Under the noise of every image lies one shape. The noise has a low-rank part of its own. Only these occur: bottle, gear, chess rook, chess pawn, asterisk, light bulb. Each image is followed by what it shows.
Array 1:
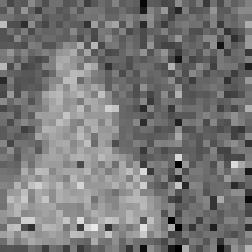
chess pawn
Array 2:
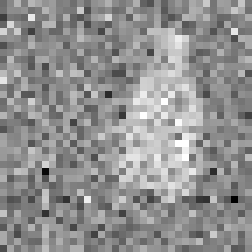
bottle
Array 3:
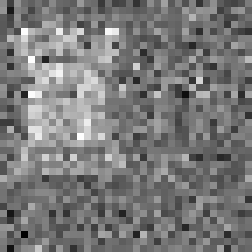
chess rook
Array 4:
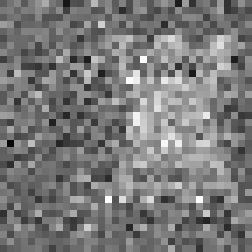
chess rook
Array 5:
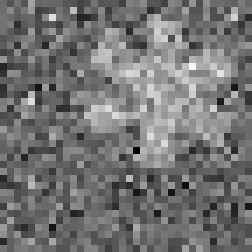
asterisk
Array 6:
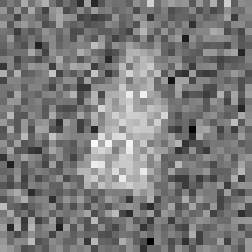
bottle
